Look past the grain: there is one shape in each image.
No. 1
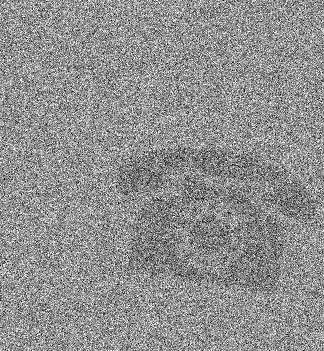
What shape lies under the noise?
telephone
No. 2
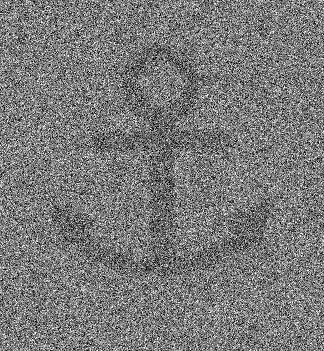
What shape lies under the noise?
anchor
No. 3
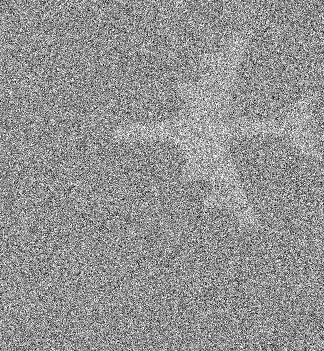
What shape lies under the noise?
airplane
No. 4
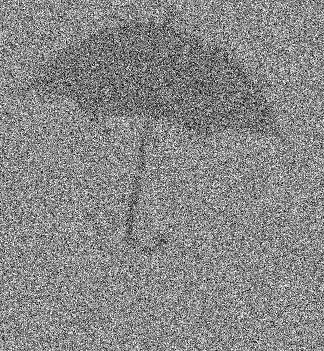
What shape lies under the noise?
umbrella
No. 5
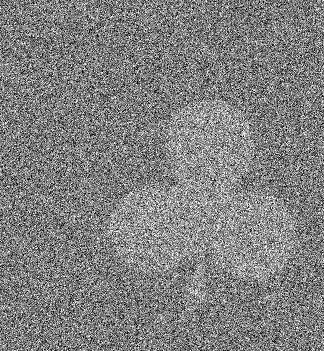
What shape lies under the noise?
club
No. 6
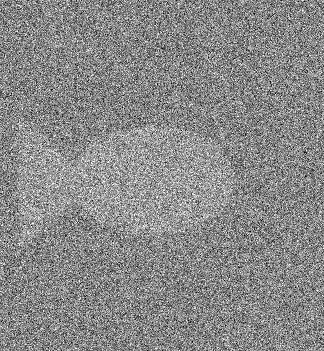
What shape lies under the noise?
fish
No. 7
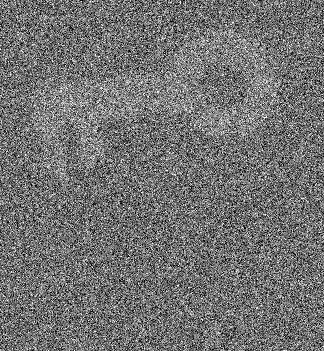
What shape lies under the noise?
key
